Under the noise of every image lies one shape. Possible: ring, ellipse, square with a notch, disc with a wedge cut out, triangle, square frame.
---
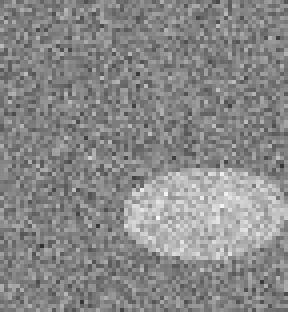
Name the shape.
ellipse
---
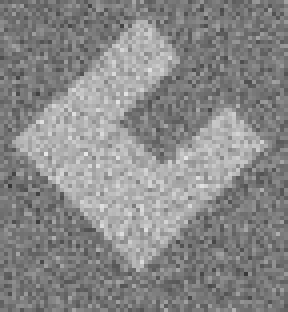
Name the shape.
square with a notch
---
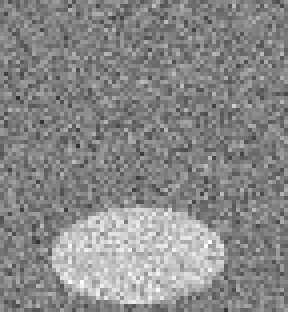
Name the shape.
ellipse
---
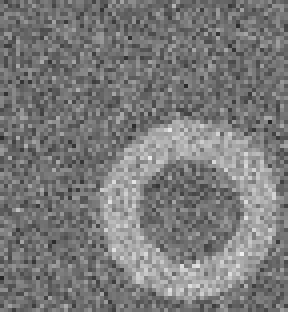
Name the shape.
ring
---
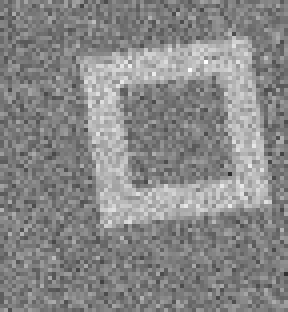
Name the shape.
square frame
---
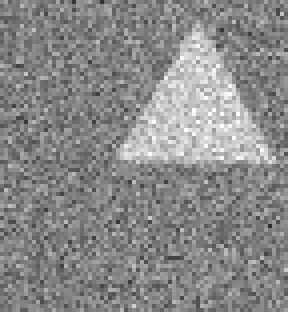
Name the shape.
triangle
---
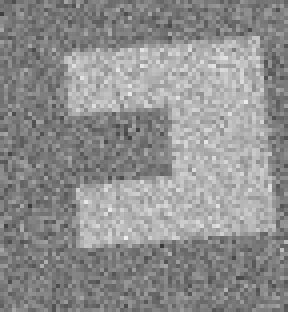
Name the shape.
square with a notch
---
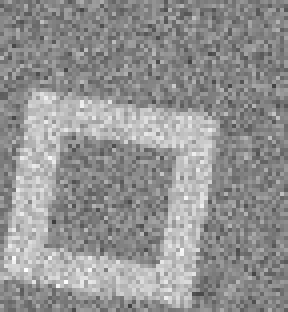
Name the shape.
square frame
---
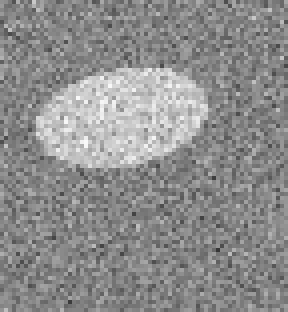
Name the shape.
ellipse
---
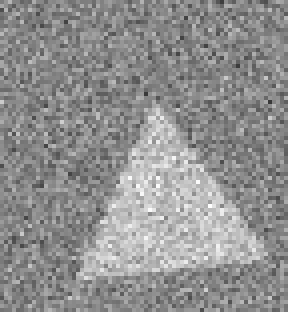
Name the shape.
triangle
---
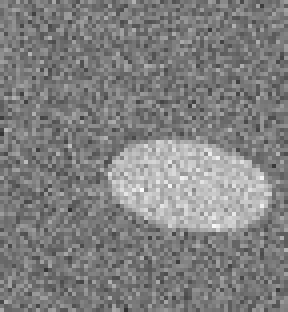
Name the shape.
ellipse
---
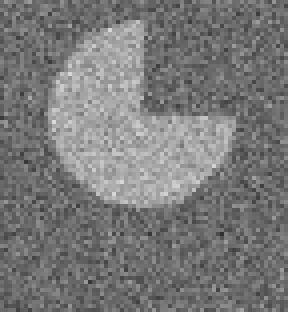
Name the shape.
disc with a wedge cut out
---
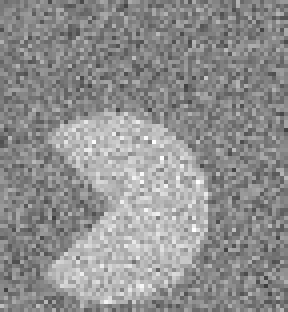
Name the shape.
disc with a wedge cut out
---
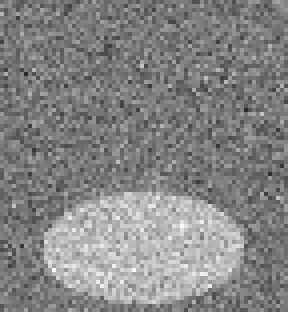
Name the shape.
ellipse
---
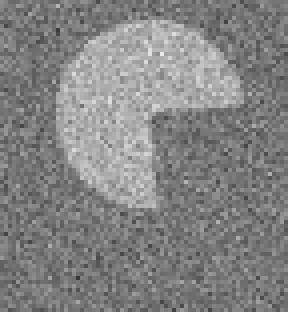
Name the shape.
disc with a wedge cut out
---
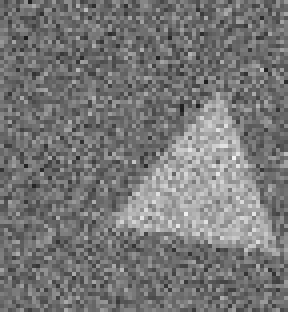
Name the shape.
triangle
